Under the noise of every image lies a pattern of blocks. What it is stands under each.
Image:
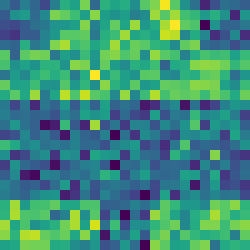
left and right mirror each other
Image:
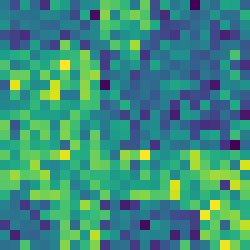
no symmetry
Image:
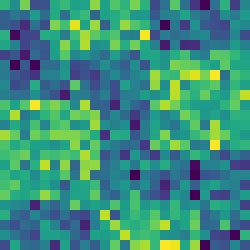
the same after a half turn
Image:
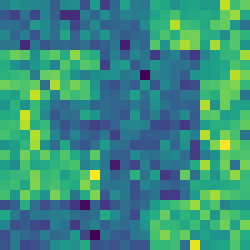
top and bottom mirror each other
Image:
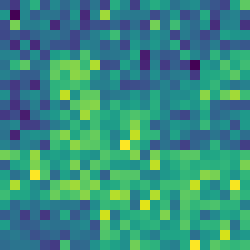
no symmetry
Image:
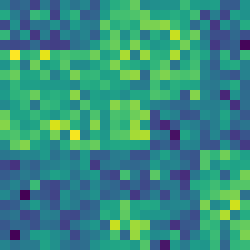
no symmetry
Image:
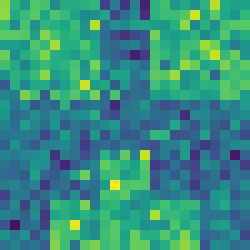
left and right mirror each other
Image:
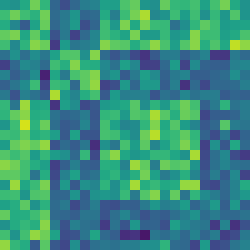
mirrored about the diagonal from the top left
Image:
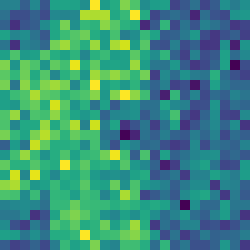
top and bottom mirror each other
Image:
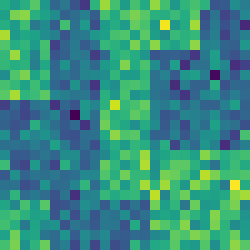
no symmetry
